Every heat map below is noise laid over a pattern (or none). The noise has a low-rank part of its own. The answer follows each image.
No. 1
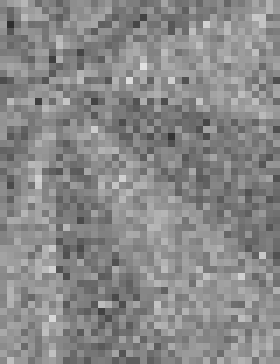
spokes from one point
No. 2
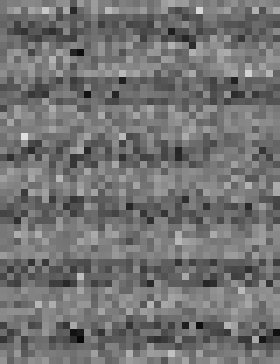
horizontal stripes
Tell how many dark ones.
6
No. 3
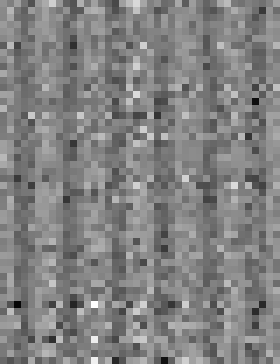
vertical stripes
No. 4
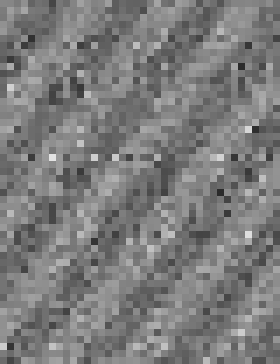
diagonal stripes
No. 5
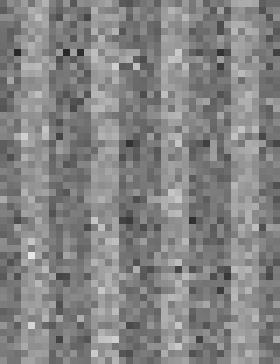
vertical stripes
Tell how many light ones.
4
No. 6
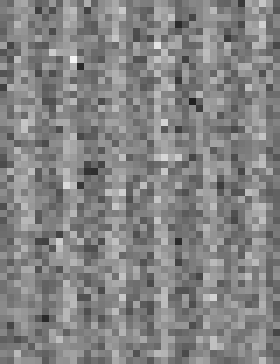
vertical stripes
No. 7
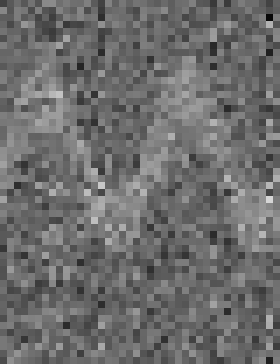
a wavy band
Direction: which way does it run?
left to right
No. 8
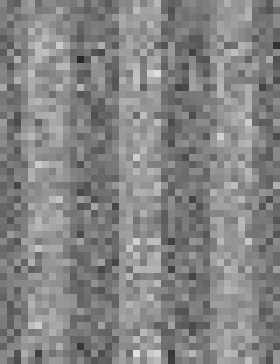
vertical stripes
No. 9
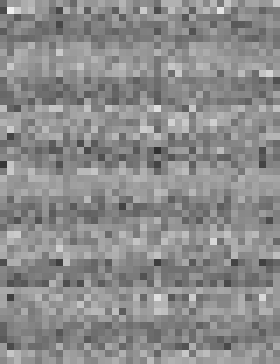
horizontal stripes
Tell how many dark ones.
6
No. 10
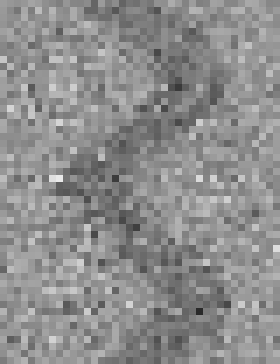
a wavy band
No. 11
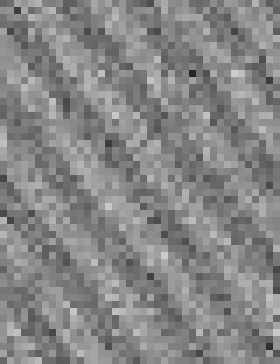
diagonal stripes
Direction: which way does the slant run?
top left to bottom right
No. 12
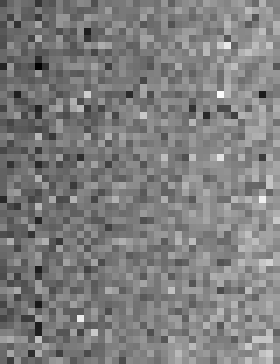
a smooth slope
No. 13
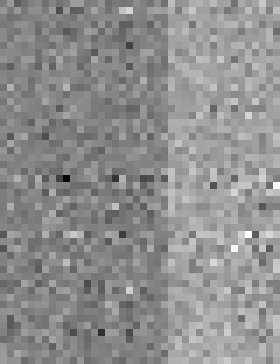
a sharp edge
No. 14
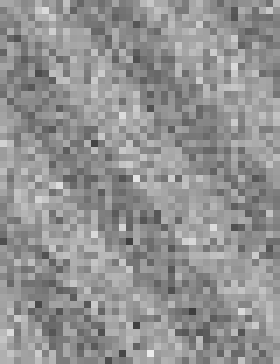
diagonal stripes
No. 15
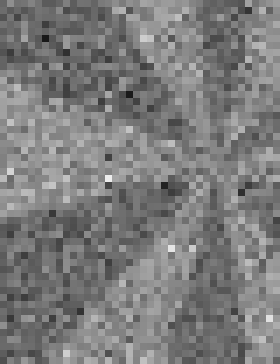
spokes from one point
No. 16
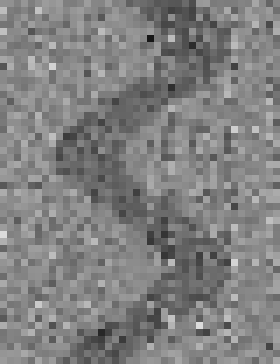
a wavy band
